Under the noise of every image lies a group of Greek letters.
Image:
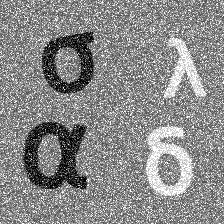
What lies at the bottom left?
alpha
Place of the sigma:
top left
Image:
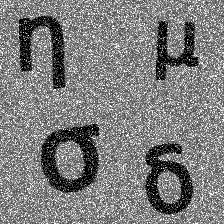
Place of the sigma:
bottom left
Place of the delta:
bottom right
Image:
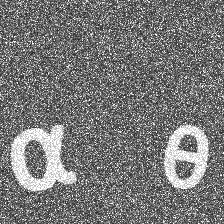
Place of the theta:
bottom right
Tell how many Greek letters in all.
2
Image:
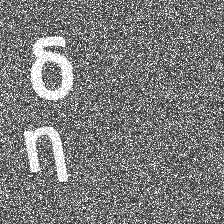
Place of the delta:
top left
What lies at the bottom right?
nothing
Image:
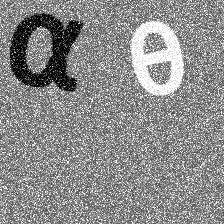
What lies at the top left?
alpha
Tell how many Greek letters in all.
2
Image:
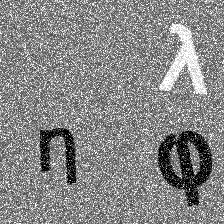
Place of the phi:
bottom right
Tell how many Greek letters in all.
3
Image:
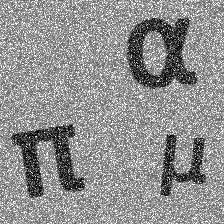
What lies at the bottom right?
mu
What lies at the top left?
nothing
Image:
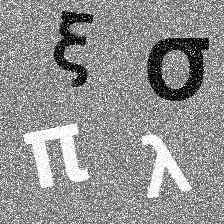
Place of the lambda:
bottom right
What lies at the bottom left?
pi
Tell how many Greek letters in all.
4
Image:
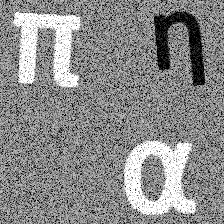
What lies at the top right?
eta
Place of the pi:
top left
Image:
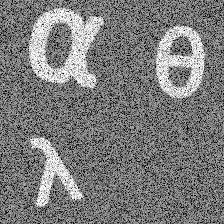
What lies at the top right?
theta
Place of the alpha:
top left
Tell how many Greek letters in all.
3
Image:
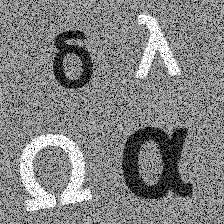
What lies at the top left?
delta
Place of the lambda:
top right
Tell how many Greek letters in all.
4
